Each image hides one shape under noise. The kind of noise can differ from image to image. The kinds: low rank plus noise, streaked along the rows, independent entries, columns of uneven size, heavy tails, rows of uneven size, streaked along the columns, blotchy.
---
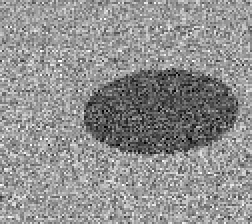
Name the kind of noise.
rows of uneven size
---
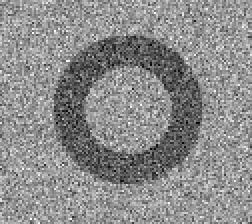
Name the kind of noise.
independent entries
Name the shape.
ring
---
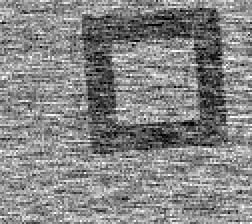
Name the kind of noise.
streaked along the rows
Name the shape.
square frame
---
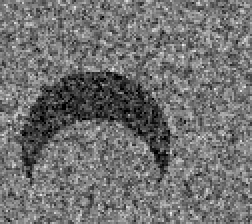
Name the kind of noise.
blotchy
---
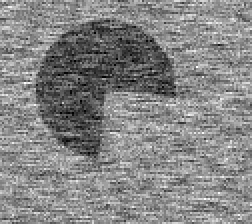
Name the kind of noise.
streaked along the rows
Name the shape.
disc with a wedge cut out
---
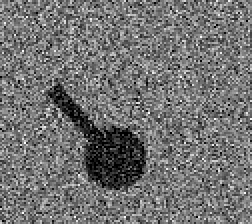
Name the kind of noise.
low rank plus noise
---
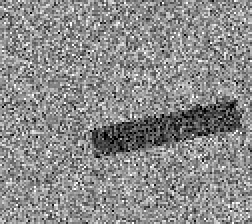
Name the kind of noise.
independent entries
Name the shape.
bar
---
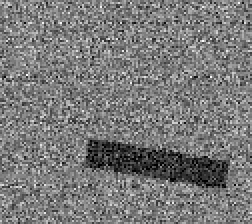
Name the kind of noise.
rows of uneven size
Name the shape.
bar
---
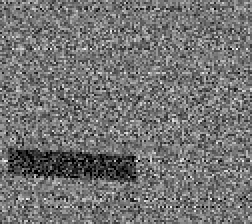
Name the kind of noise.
rows of uneven size
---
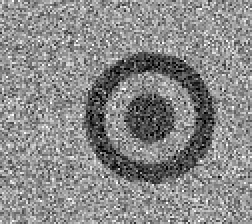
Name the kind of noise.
low rank plus noise
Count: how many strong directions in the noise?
two
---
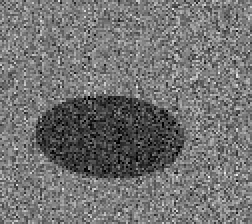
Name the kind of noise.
columns of uneven size
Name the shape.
ellipse
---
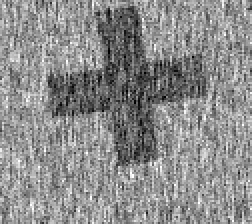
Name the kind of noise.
streaked along the columns
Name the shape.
cross
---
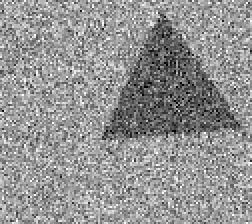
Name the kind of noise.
low rank plus noise
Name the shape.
triangle
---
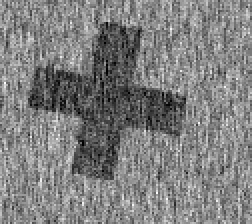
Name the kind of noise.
streaked along the columns
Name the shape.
cross
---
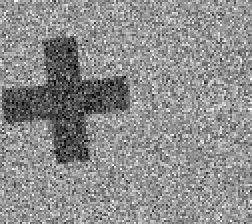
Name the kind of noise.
low rank plus noise
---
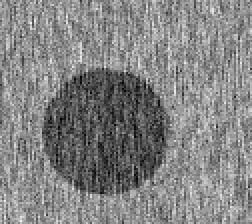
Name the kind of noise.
streaked along the columns
